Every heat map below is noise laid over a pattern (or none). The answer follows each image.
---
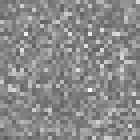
only noise
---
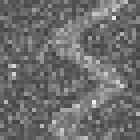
a wavy band
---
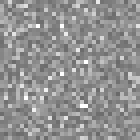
only noise
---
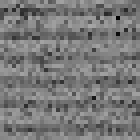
horizontal stripes
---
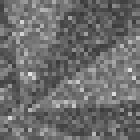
spokes from one point
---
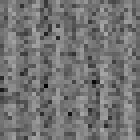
vertical stripes
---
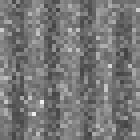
vertical stripes
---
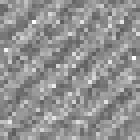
diagonal stripes
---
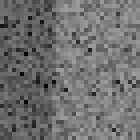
a sharp edge
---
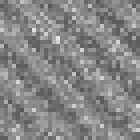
diagonal stripes
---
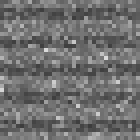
horizontal stripes
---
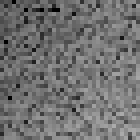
a smooth slope
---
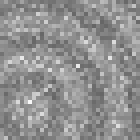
rings round one point
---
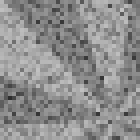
spokes from one point
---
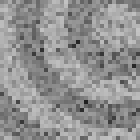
rings round one point
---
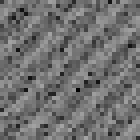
diagonal stripes
